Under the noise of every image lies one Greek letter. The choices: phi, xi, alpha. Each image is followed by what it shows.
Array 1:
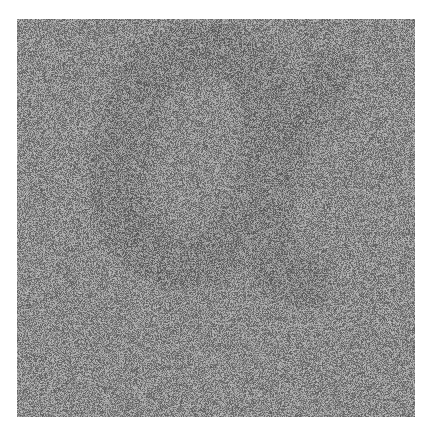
alpha
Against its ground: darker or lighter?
darker
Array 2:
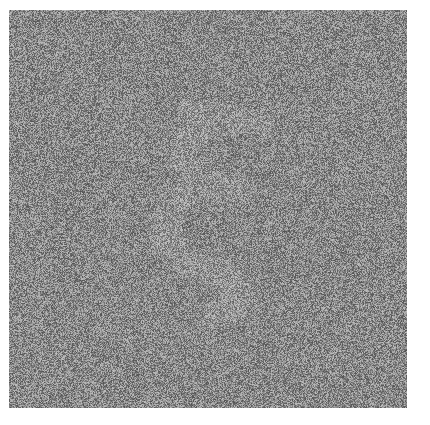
xi
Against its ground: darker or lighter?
lighter
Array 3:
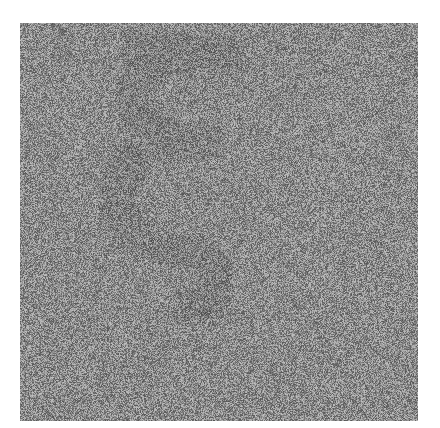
xi
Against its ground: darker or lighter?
darker
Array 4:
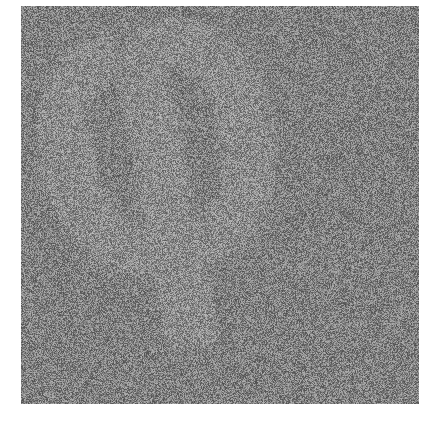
phi
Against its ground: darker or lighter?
lighter
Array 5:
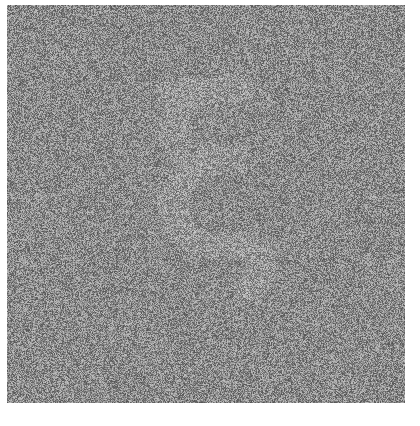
xi
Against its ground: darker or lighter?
lighter
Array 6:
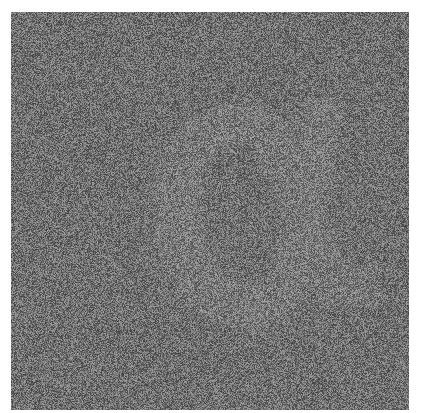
alpha
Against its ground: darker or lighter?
lighter
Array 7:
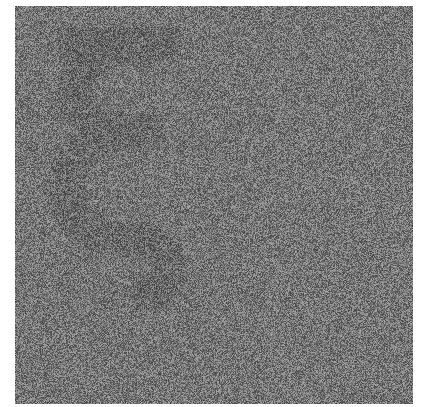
xi
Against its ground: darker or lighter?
darker
